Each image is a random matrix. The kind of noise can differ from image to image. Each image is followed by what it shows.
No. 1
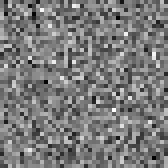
independent entries
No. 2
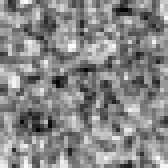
blotchy
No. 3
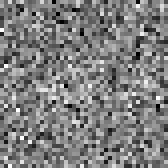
independent entries
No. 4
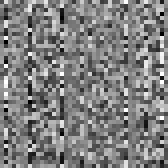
columns of uneven size
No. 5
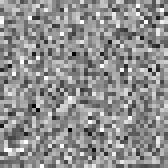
independent entries
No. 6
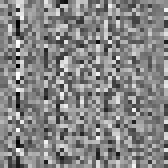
columns of uneven size
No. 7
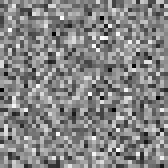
independent entries
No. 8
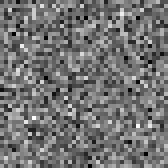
independent entries
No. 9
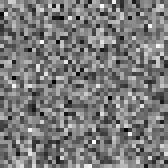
independent entries
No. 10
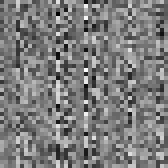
columns of uneven size
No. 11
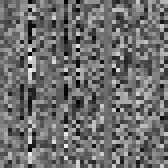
columns of uneven size
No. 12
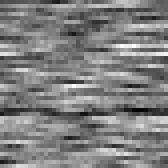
streaked along the rows
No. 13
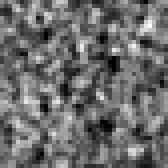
blotchy
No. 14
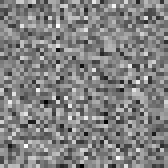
low rank plus noise
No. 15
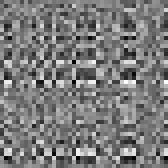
low rank plus noise
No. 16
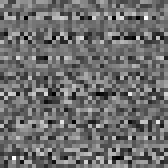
rows of uneven size
